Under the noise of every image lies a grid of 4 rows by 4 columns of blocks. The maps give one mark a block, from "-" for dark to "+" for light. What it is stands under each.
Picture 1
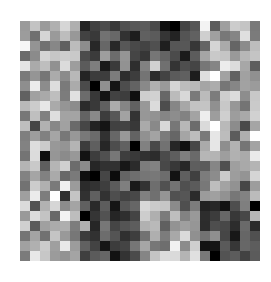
+ - - +
+ - + +
+ - - +
+ - + -
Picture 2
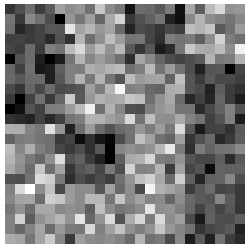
- + - +
- + + -
+ - + -
+ + + -
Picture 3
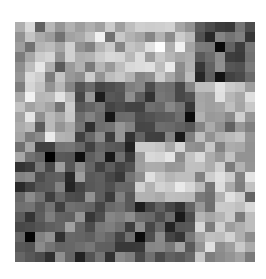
+ + + -
+ - - +
- - + +
- - - +
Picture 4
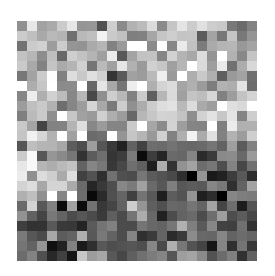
+ + + +
+ + + +
+ - - -
- - - -
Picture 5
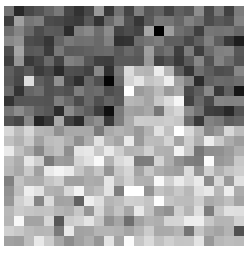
- - - -
- - + -
+ + + +
+ + + +
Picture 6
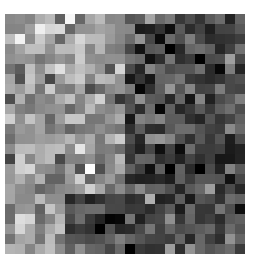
+ + - -
+ + - -
+ + - -
+ - - -
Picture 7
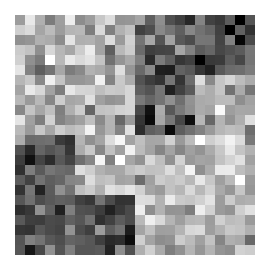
+ + - -
+ + - +
- + + +
- - + +
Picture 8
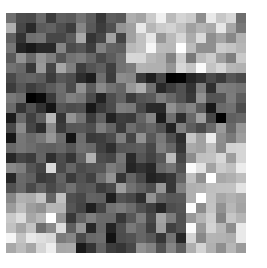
- - + +
- - - -
- - - +
+ - - +
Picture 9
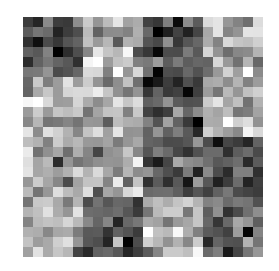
- + - +
+ + - +
+ + - -
+ - + -
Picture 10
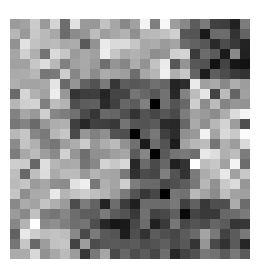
+ + + -
+ - - +
+ + - +
+ - - -
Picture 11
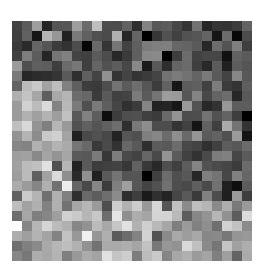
- - - -
+ - - -
+ - - -
+ + + +
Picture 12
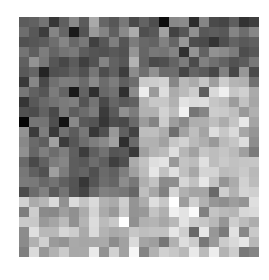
- - - -
- - + +
- - + +
+ + + +
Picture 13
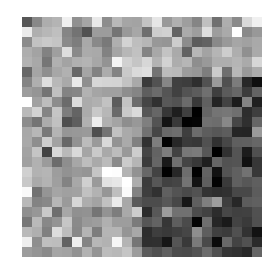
+ + + +
+ + - -
+ + - -
+ + - -
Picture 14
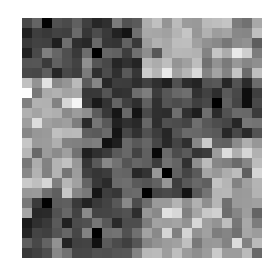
- - + +
+ - - -
+ - - +
- - + +
